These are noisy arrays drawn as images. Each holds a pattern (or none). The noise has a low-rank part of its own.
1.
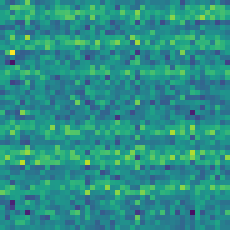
bands of rows
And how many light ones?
6
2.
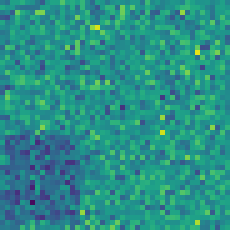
one block
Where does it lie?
bottom left
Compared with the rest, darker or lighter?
darker
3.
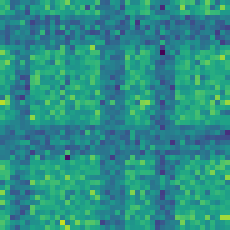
bands of rows crossing bands of columns
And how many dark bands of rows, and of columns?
2 and 3
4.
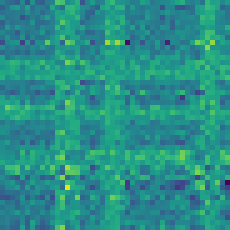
bands of rows crossing bands of columns
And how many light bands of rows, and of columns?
3 and 3
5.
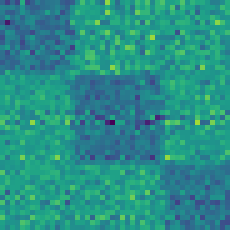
blocks along the diagonal
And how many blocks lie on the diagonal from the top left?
3
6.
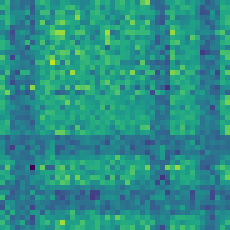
bands of rows crossing bands of columns
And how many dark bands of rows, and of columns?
2 and 3
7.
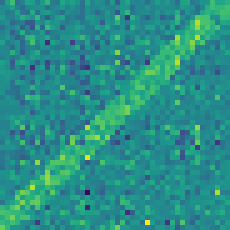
a diagonal band
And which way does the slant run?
bottom left to top right
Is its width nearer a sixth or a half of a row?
a sixth
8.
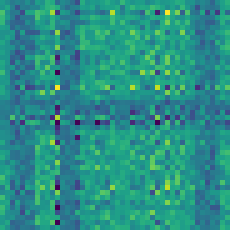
bands of rows crossing bands of columns
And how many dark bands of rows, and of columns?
1 and 3
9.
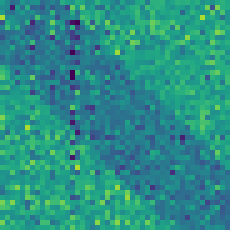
a diagonal band
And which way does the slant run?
top left to bottom right
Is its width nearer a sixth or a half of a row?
a half
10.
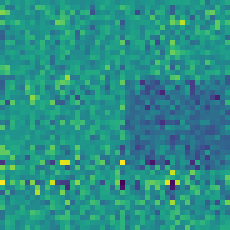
one block
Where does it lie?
middle right
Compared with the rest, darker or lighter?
darker
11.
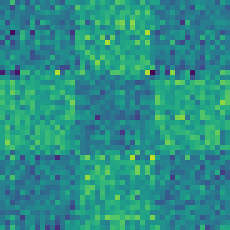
a checkerboard
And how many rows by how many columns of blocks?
3 by 3
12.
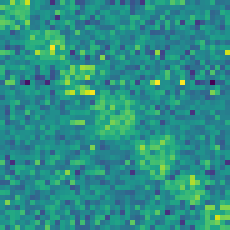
blocks along the diagonal
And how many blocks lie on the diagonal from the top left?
7
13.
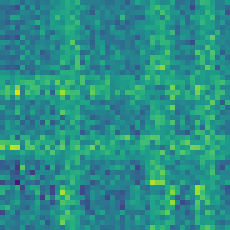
bands of rows crossing bands of columns
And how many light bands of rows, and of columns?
2 and 3
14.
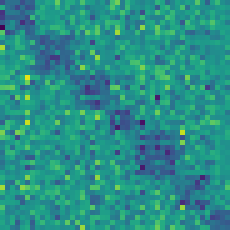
blocks along the diagonal
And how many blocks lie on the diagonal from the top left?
7
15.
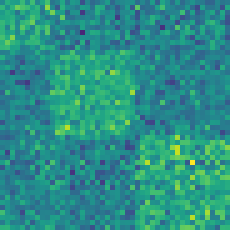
blocks along the diagonal
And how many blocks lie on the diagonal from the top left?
3
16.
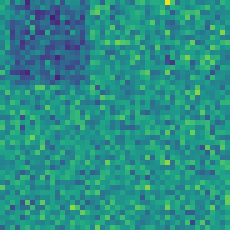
one block
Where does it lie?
top left
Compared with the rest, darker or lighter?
darker
